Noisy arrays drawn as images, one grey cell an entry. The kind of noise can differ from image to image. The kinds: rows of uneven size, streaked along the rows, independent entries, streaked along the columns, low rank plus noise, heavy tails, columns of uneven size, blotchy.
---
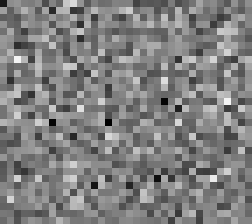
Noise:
low rank plus noise
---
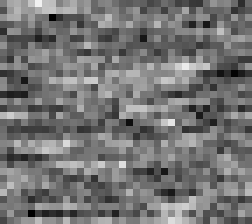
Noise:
streaked along the rows
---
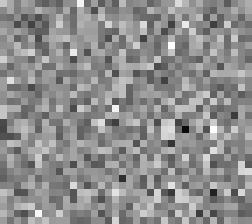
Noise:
low rank plus noise
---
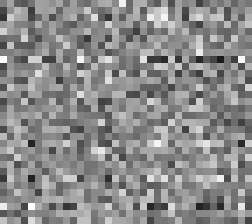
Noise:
low rank plus noise
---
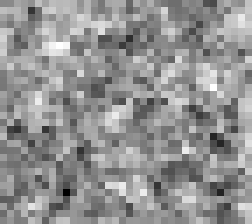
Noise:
blotchy
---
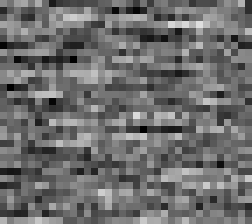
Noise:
streaked along the rows
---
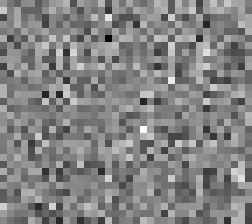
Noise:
low rank plus noise
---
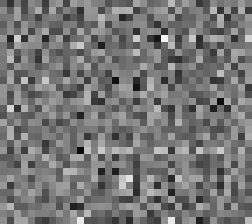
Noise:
low rank plus noise
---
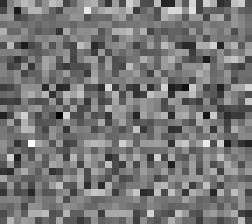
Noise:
rows of uneven size
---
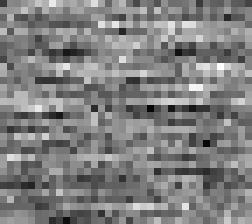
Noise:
streaked along the rows
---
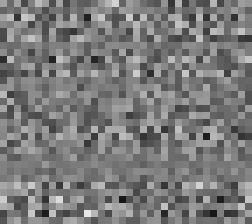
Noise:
rows of uneven size
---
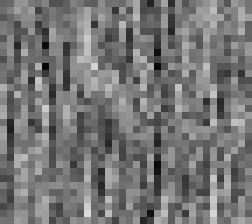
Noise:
streaked along the columns
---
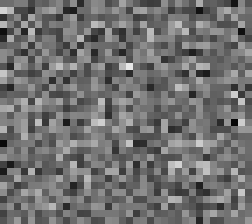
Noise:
low rank plus noise
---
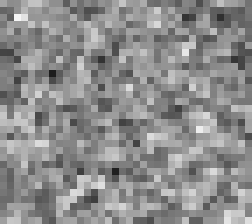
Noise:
blotchy
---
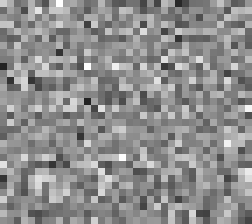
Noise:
low rank plus noise
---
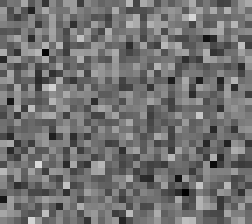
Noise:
independent entries
